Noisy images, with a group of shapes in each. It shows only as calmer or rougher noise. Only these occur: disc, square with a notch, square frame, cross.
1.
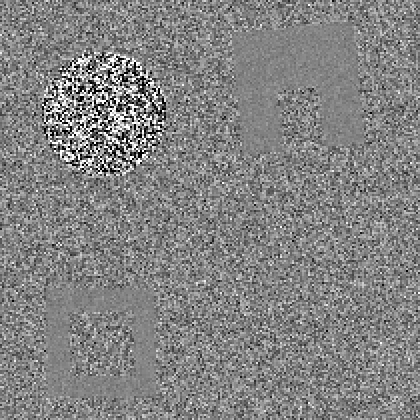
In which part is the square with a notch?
top right
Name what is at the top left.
disc
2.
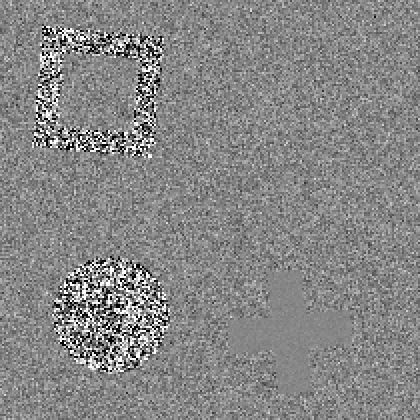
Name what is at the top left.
square frame
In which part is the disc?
bottom left
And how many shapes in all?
3
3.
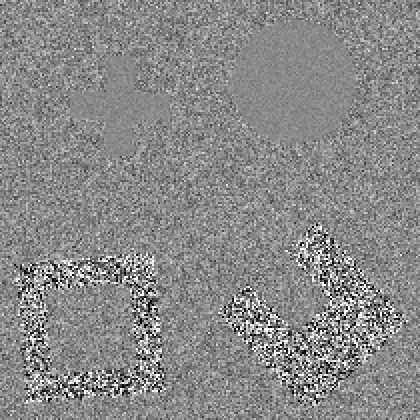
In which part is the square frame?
bottom left
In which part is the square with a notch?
bottom right
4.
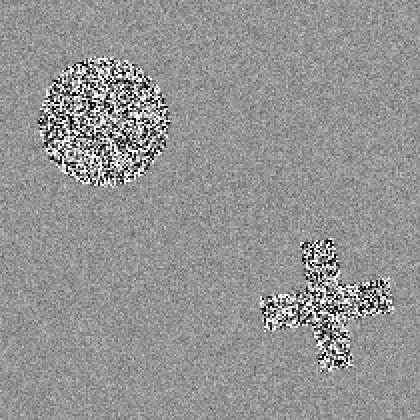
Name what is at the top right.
nothing
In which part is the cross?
bottom right
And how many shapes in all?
2
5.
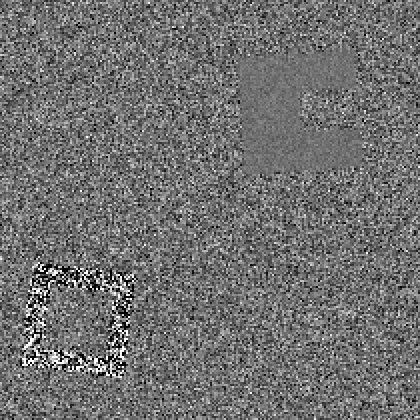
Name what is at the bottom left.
square frame
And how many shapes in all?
2
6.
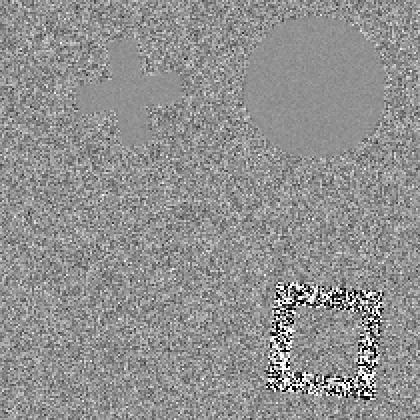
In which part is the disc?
top right
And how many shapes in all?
3
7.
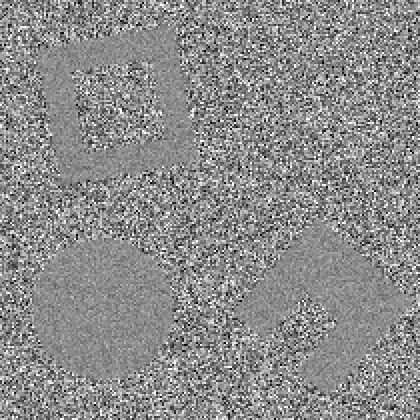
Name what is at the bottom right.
square with a notch
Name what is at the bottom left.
disc
